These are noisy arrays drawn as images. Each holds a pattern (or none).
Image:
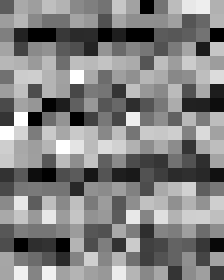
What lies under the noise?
horizontal stripes
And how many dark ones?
4
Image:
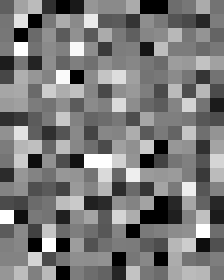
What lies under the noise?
only noise
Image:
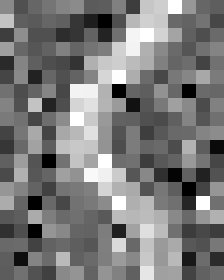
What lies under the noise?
a wavy band
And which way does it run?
top to bottom
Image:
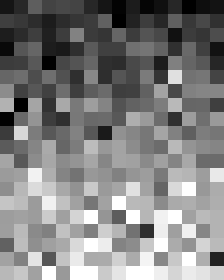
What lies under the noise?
a smooth slope
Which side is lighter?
bottom
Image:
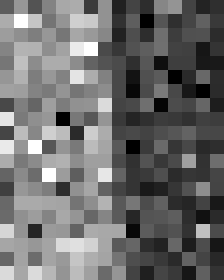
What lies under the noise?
a sharp edge
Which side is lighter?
left
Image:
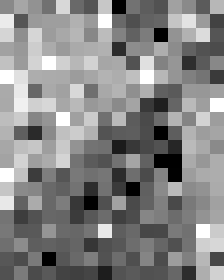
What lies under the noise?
spokes from one point
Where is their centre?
top right
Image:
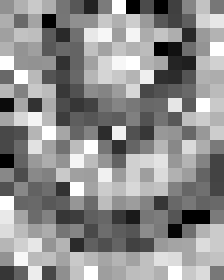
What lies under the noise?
rings round one point
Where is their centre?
top middle
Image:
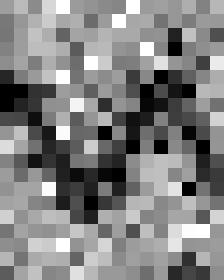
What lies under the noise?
a wavy band
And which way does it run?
left to right
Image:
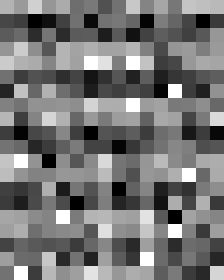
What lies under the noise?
horizontal stripes
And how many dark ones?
5
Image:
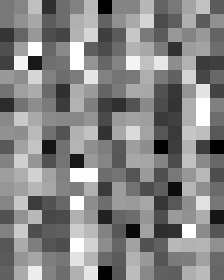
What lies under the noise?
vertical stripes
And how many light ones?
4
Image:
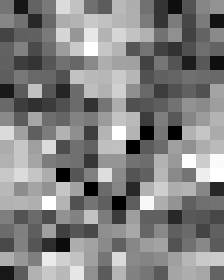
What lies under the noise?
spokes from one point
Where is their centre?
bottom middle
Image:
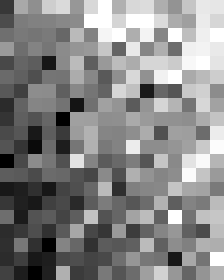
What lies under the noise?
a smooth slope
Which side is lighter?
top right
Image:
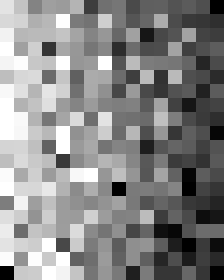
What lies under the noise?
a smooth slope
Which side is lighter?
left
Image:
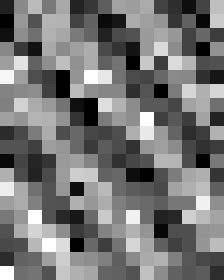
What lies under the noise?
diagonal stripes
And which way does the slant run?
top left to bottom right
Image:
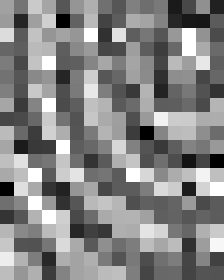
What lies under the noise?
rings round one point
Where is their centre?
top right
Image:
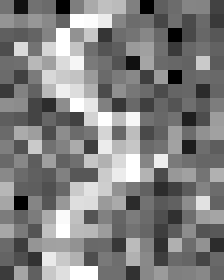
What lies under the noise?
a wavy band
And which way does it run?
top to bottom
